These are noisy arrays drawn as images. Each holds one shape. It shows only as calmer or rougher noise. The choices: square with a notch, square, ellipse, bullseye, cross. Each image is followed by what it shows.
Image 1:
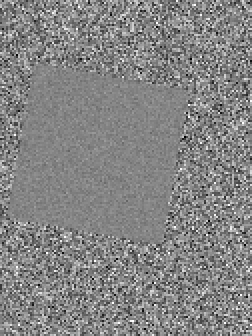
square
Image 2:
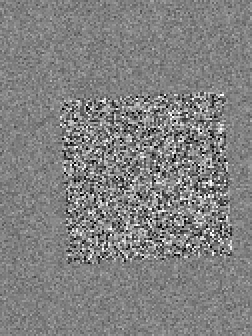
square
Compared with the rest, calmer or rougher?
rougher
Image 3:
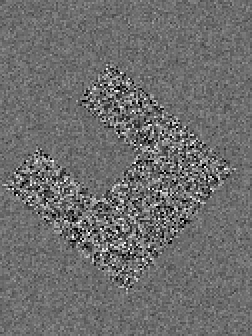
square with a notch
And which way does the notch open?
up and left
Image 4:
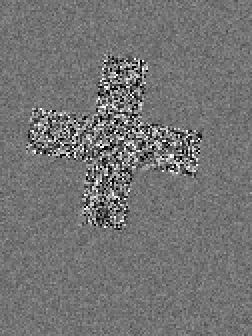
cross
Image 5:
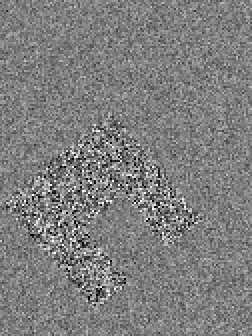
square with a notch
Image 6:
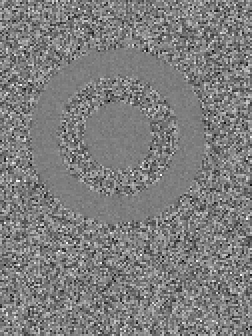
bullseye
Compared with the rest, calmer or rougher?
calmer
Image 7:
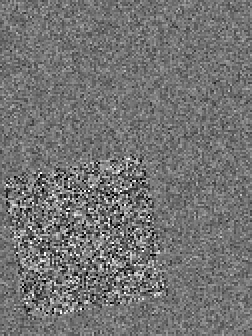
square
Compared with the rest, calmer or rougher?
rougher
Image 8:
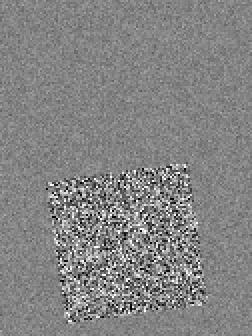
square
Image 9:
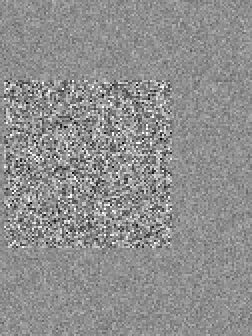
square
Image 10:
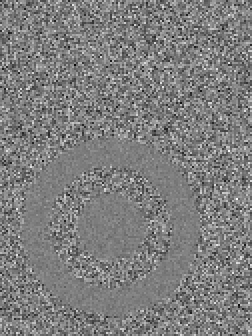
bullseye
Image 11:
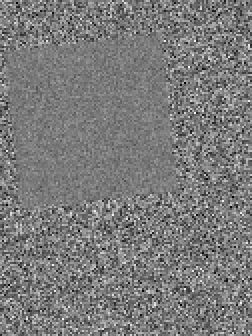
square
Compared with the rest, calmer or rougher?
calmer
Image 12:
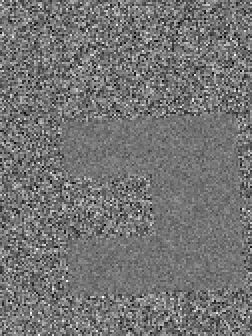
square with a notch
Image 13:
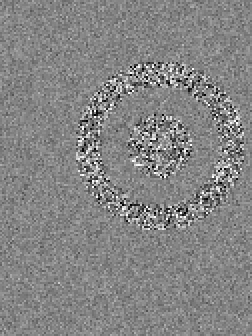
bullseye
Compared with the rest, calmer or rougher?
rougher
